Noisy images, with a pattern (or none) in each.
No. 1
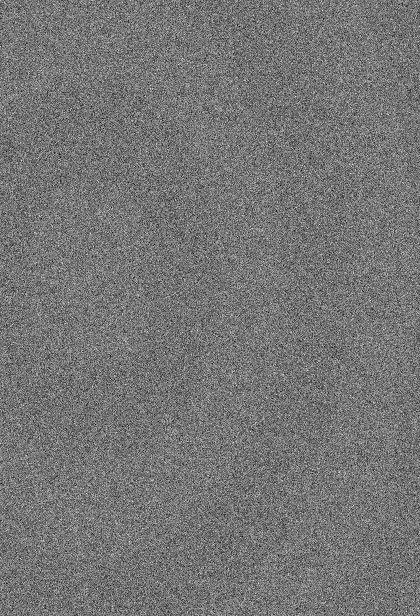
rings round one point
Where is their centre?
middle left
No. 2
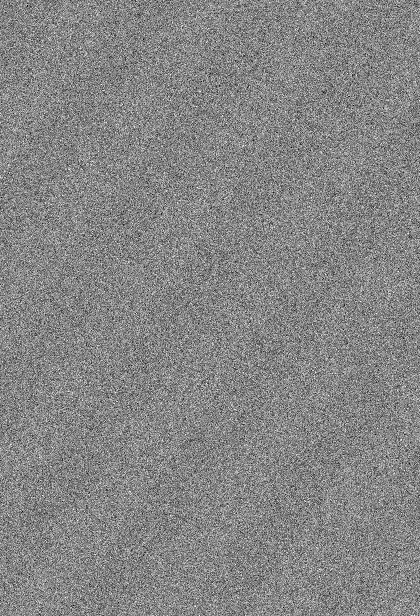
diagonal stripes
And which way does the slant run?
bottom left to top right
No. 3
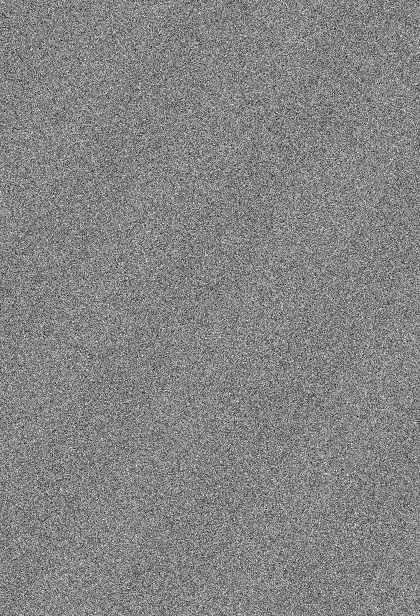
diagonal stripes
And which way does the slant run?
bottom left to top right
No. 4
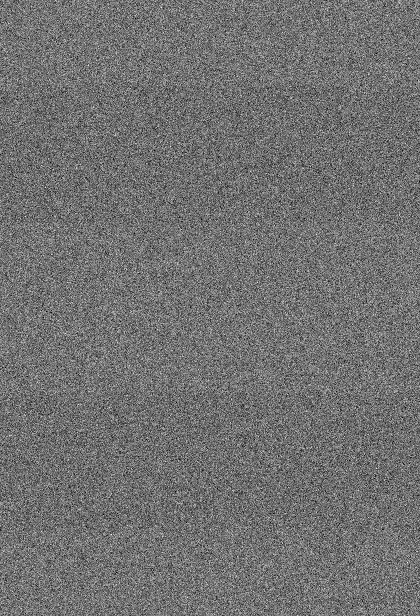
horizontal stripes
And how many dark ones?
2
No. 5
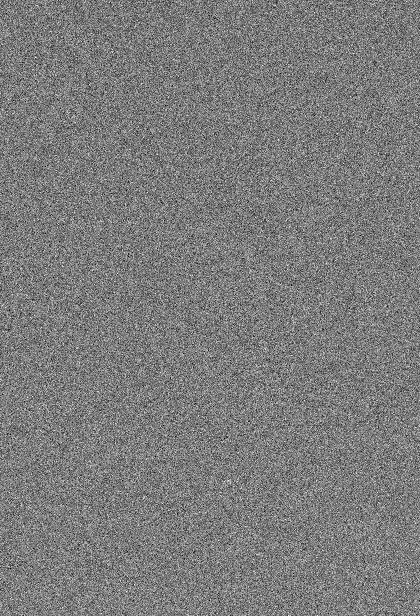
a smooth slope
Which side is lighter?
bottom
